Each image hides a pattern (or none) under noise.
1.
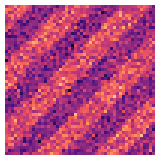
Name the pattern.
diagonal stripes
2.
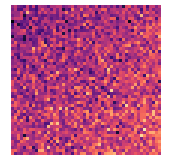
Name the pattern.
a smooth slope
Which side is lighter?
bottom right
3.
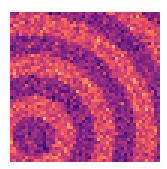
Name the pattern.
rings round one point
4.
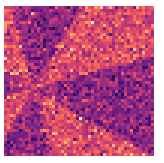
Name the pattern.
spokes from one point
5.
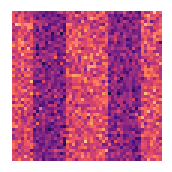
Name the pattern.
vertical stripes
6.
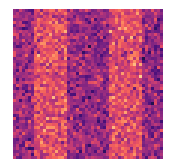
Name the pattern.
vertical stripes
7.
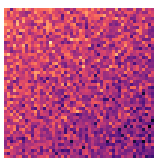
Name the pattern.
a smooth slope
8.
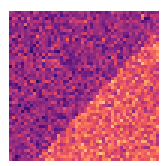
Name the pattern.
a sharp edge
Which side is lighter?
bottom right
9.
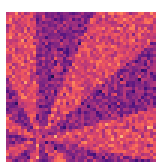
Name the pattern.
spokes from one point
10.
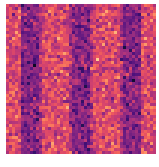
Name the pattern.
vertical stripes
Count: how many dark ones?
3
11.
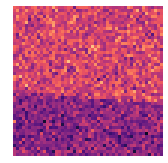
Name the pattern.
a sharp edge
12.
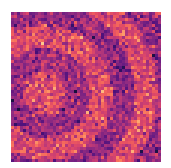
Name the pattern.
rings round one point
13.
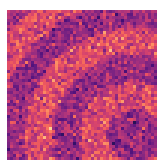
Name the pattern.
rings round one point
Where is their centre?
bottom right
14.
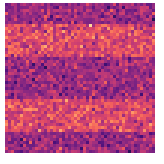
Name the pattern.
horizontal stripes
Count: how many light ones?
2
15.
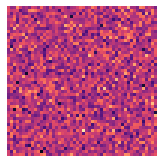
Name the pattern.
only noise
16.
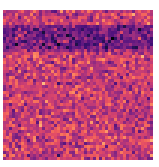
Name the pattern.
one horizontal stripe
